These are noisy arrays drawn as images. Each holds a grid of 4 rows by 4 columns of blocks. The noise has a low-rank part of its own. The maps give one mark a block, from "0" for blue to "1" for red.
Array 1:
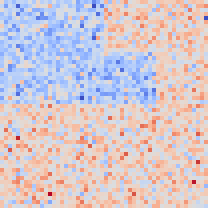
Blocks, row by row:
0 0 1 1
0 0 0 1
1 1 1 1
1 1 1 1
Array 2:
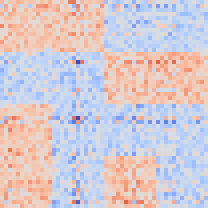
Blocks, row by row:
1 1 0 0
0 0 1 1
1 0 0 0
1 0 1 0
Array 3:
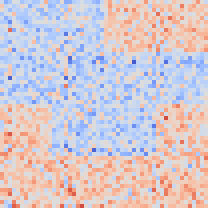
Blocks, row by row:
0 0 1 1
0 0 0 0
1 0 0 1
1 1 1 1
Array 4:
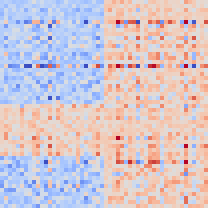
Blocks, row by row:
0 0 1 1
0 0 1 1
1 1 1 1
0 0 1 1
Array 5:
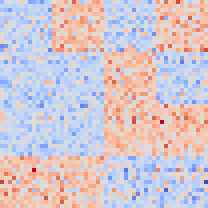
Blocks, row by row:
0 1 0 1
0 0 1 0
0 0 1 1
1 1 0 0
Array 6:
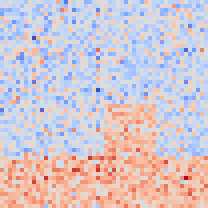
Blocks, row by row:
0 0 0 0
0 0 0 0
0 0 1 0
1 1 1 1
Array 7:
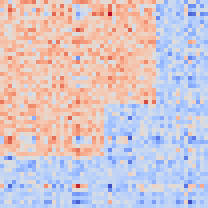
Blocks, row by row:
1 1 1 0
1 1 1 0
1 1 0 0
0 0 0 0
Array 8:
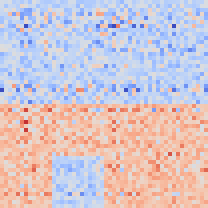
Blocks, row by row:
0 0 0 0
0 0 0 0
1 1 1 1
1 0 1 1
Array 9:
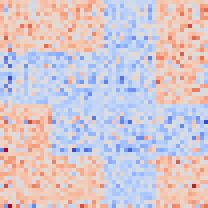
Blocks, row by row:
1 1 0 1
0 0 0 1
1 0 0 0
1 1 0 1
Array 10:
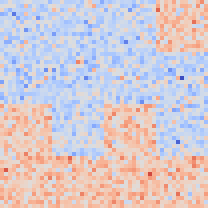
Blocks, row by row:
0 0 0 1
0 0 0 0
1 0 1 0
1 1 1 1
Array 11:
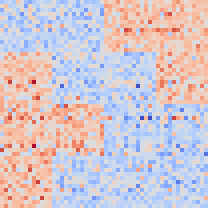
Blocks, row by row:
0 0 1 1
1 0 0 1
1 1 0 0
1 0 0 0
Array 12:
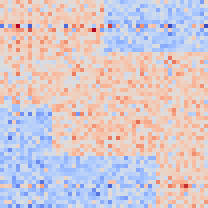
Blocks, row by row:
1 1 0 0
1 1 1 1
0 1 1 1
0 0 0 1
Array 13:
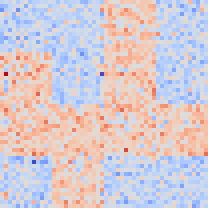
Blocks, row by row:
0 0 1 0
1 0 1 0
1 1 1 1
0 1 0 0
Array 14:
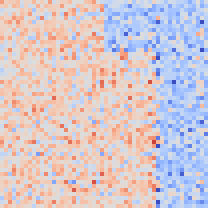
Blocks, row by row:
1 1 0 0
1 1 1 0
1 1 1 0
1 1 1 0
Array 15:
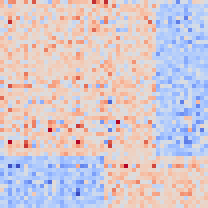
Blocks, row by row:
1 1 1 0
1 1 1 0
1 1 1 0
0 0 1 1
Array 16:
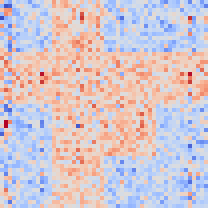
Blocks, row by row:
0 1 0 0
1 1 1 1
0 1 1 0
0 1 0 0
